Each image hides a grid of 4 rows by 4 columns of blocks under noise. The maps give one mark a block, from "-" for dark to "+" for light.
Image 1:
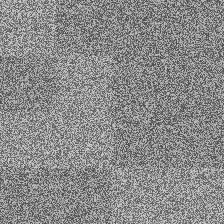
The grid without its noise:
+---
-+--
++--
--++
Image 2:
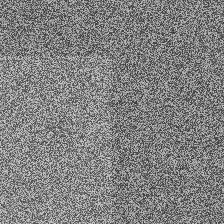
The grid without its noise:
----
++--
++--
++--
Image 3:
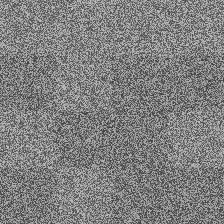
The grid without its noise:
++++
-+--
+--+
-+--
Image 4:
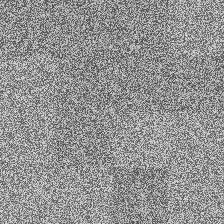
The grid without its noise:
---+
+---
+-++
++-+
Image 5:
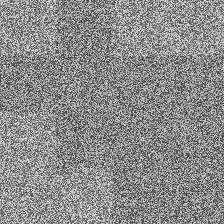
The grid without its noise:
+-++
----
+---
++--
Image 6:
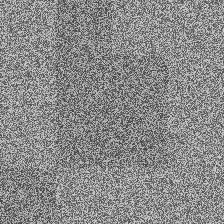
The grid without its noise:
+-++
+--+
+--+
-+++
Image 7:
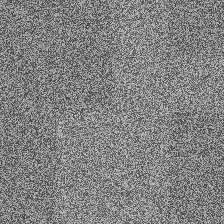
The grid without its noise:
--+-
--++
-++-
-++-
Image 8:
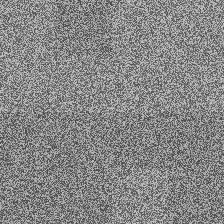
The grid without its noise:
+-++
++++
----
--+-
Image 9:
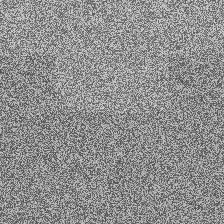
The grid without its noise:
++++
-++-
----
----
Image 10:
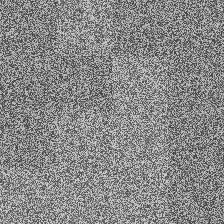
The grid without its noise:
-+--
--+-
-++-
+++-
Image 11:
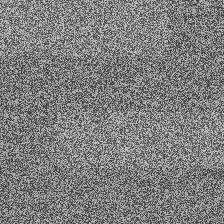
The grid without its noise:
+++-
----
-+++
----
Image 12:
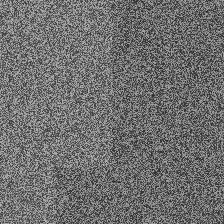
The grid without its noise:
++--
++--
++--
+---
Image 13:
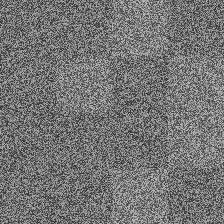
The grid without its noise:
--+-
-+-+
---+
--+-
